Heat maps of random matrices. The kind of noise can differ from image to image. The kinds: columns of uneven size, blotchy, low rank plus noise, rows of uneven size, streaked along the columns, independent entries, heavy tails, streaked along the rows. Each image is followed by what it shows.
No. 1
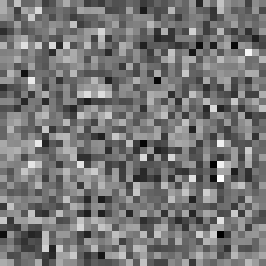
low rank plus noise
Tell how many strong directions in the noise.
two
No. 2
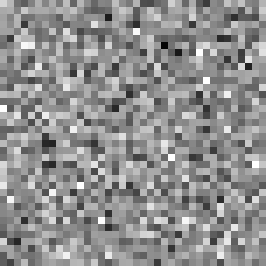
independent entries
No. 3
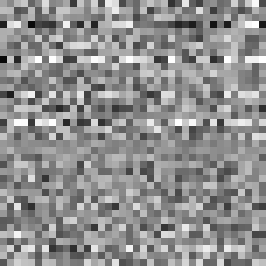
rows of uneven size
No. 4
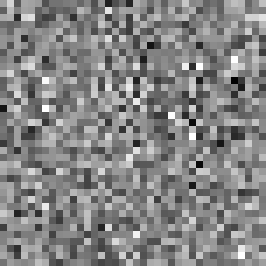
low rank plus noise
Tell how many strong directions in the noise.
one
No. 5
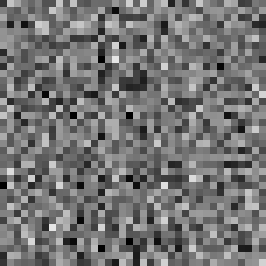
low rank plus noise
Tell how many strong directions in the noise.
three or four
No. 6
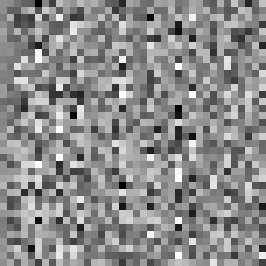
columns of uneven size
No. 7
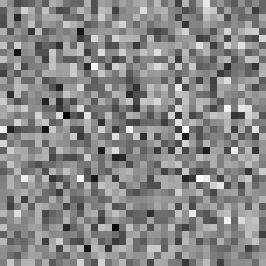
low rank plus noise
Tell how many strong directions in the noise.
three or four
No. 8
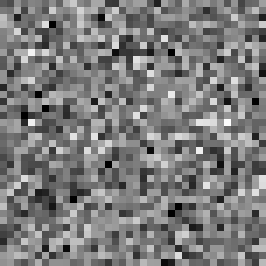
independent entries
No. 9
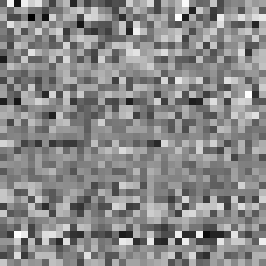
rows of uneven size
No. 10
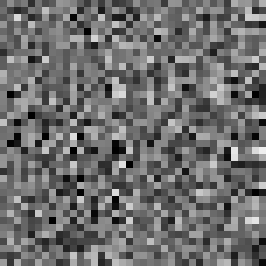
low rank plus noise
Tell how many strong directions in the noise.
one
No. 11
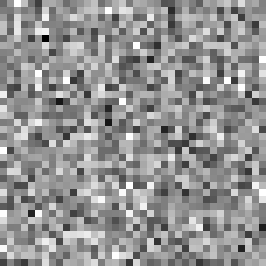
independent entries
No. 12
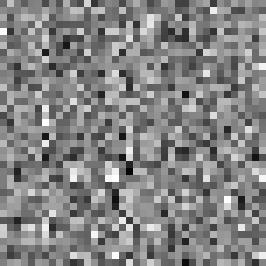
low rank plus noise
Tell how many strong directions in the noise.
three or four
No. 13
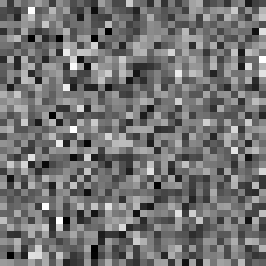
low rank plus noise
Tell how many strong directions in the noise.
five to eight
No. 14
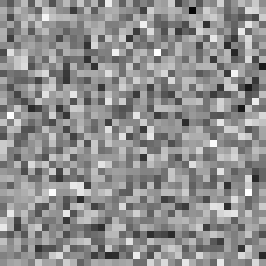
independent entries
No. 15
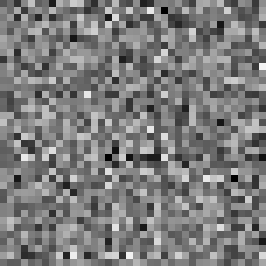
low rank plus noise
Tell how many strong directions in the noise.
two
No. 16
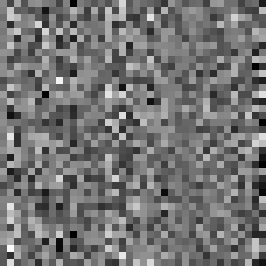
columns of uneven size
